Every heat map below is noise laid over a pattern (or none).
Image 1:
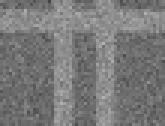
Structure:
bands of rows crossing bands of columns
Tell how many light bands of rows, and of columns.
1 and 2
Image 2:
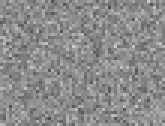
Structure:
only noise
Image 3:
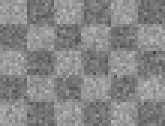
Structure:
a checkerboard
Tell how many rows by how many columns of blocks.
5 by 6
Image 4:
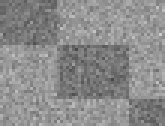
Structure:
blocks along the diagonal
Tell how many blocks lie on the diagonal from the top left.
3
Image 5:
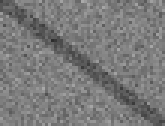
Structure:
a diagonal band
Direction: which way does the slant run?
top left to bottom right
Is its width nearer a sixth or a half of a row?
a sixth
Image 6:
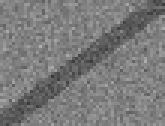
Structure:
a diagonal band
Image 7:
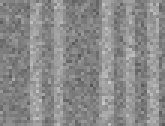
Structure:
bands of columns
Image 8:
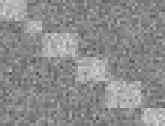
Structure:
blocks along the diagonal
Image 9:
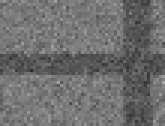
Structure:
bands of rows crossing bands of columns
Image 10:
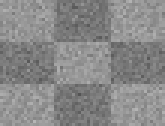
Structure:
a checkerboard
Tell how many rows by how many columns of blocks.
3 by 3
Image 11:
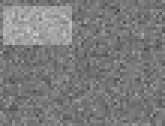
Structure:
one block
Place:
top left
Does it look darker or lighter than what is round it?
lighter
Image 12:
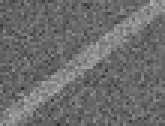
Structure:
a diagonal band
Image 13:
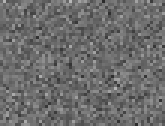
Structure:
only noise
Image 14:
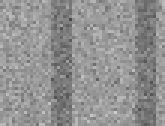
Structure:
bands of columns
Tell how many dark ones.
2
